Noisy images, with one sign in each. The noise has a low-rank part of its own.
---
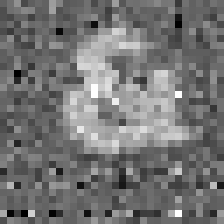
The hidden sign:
ampersand
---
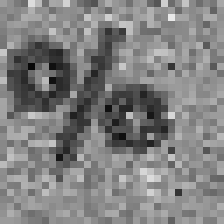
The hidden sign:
percent sign
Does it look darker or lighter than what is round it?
darker
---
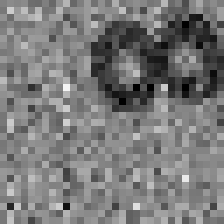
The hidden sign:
infinity sign
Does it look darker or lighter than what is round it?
darker
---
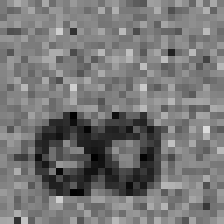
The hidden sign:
infinity sign
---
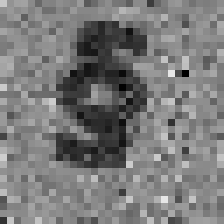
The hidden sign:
section sign
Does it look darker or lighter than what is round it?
darker
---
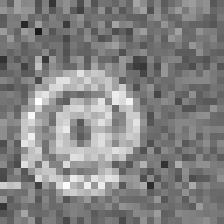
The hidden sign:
at sign
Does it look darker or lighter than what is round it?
lighter
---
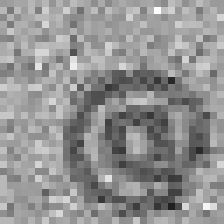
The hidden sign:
at sign
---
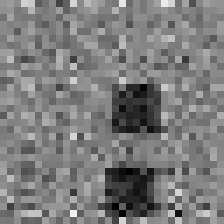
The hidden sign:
colon
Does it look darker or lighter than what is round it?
darker
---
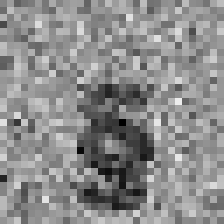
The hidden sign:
section sign
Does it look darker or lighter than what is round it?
darker
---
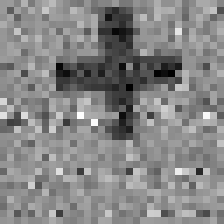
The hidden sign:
plus sign
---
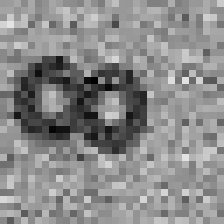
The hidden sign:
infinity sign
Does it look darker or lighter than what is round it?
darker
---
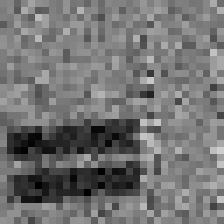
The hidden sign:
equals sign
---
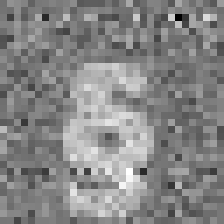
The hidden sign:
section sign
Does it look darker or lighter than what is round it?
lighter
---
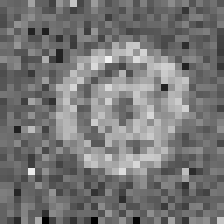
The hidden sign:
at sign
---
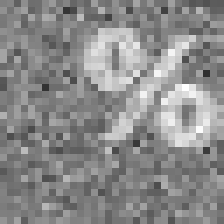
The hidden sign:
percent sign
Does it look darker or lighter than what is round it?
lighter
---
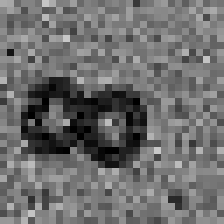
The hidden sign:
infinity sign
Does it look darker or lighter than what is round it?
darker
